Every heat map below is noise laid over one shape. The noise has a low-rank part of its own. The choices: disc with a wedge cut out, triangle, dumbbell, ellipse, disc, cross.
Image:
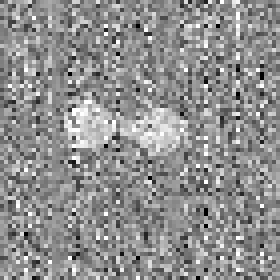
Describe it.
light dumbbell, centre
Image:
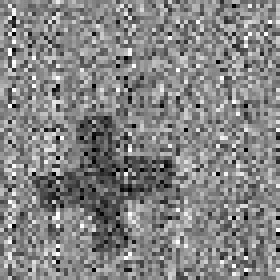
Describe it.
dark cross
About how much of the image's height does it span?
half
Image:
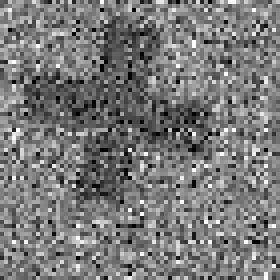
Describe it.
dark cross
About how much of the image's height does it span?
two thirds
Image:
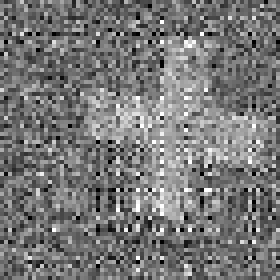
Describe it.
light cross
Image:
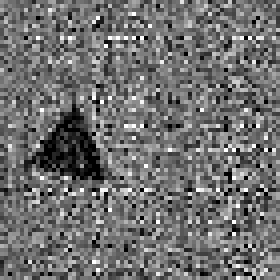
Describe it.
dark triangle, middle left
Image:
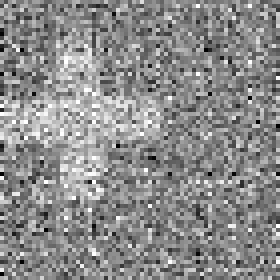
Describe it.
light cross
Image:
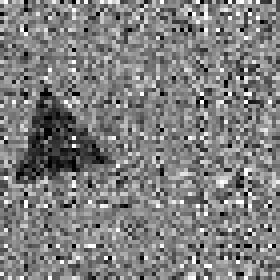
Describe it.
dark triangle, middle left
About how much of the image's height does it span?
a third
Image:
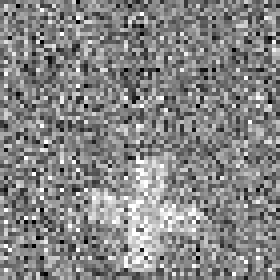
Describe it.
light cross, bottom middle
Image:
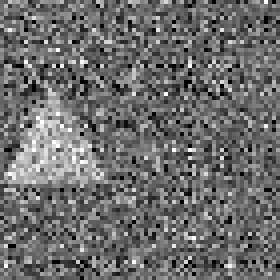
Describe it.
light triangle, middle left
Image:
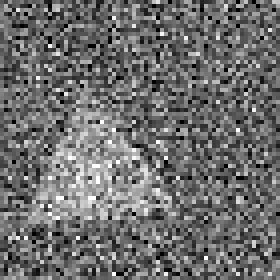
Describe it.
light triangle
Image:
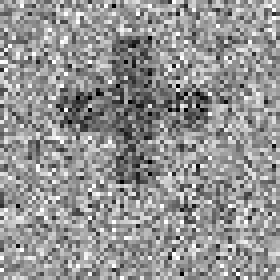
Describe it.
dark cross
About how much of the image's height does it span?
half
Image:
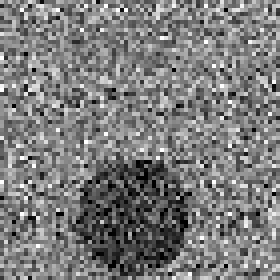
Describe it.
dark disc, bottom middle
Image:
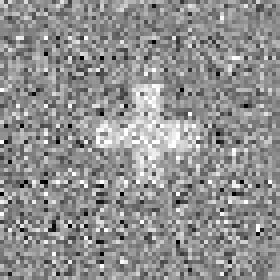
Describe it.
light cross, centre
